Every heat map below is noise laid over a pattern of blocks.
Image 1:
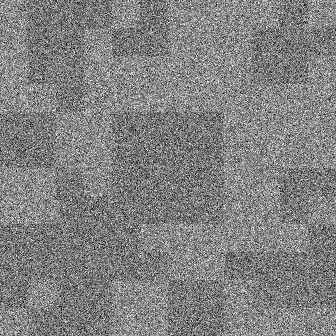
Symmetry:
mirrored about the diagonal from the bottom left
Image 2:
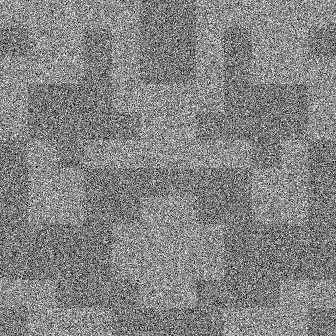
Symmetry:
left and right mirror each other
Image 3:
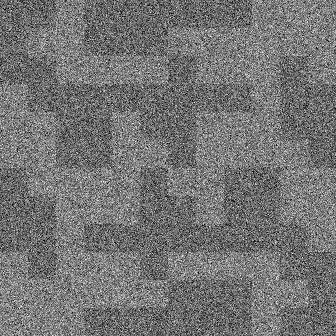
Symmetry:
the same after a half turn
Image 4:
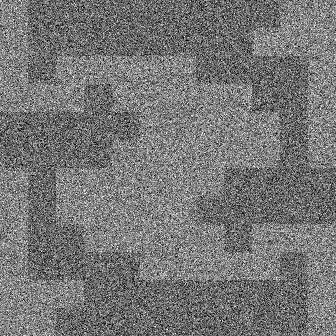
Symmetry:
the same after a half turn
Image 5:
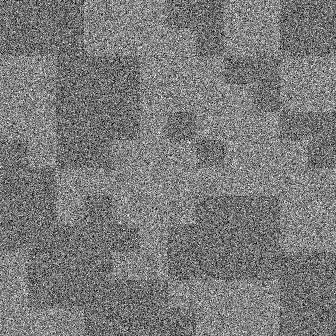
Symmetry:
mirrored about the diagonal from the bottom left
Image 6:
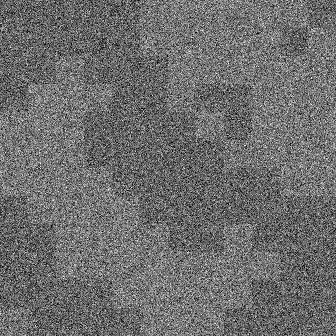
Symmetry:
mirrored about the diagonal from the bottom left
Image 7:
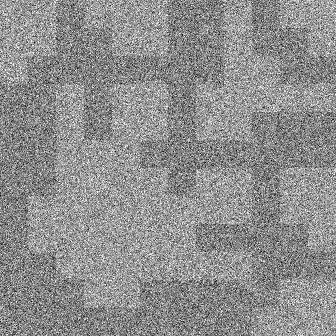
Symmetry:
mirrored about the diagonal from the bottom left
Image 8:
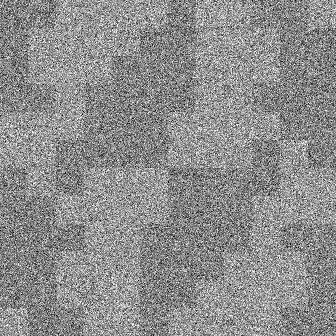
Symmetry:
the same after a half turn
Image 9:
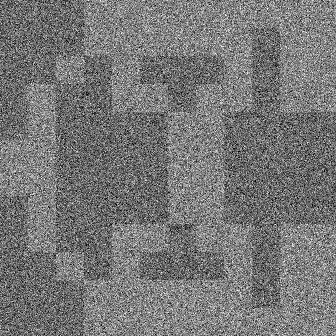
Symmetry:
top and bottom mirror each other
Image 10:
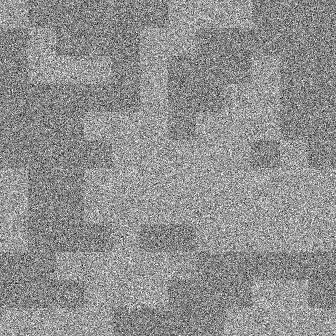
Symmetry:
no symmetry
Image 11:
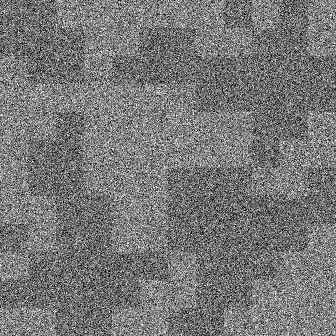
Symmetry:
mirrored about the diagonal from the top left
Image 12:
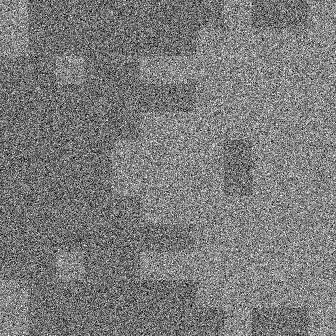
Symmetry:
top and bottom mirror each other
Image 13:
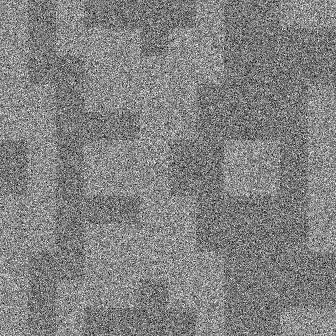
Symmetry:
top and bottom mirror each other
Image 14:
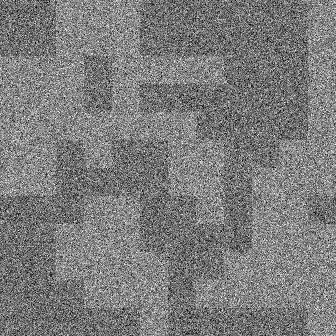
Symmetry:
no symmetry
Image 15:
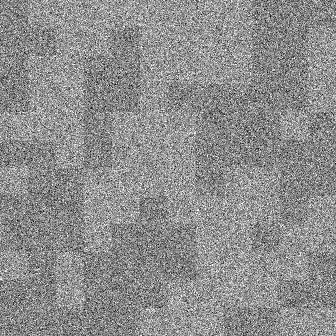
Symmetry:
no symmetry
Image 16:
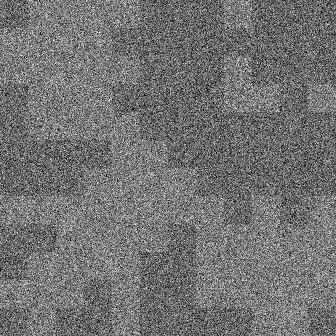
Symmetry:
mirrored about the diagonal from the bottom left
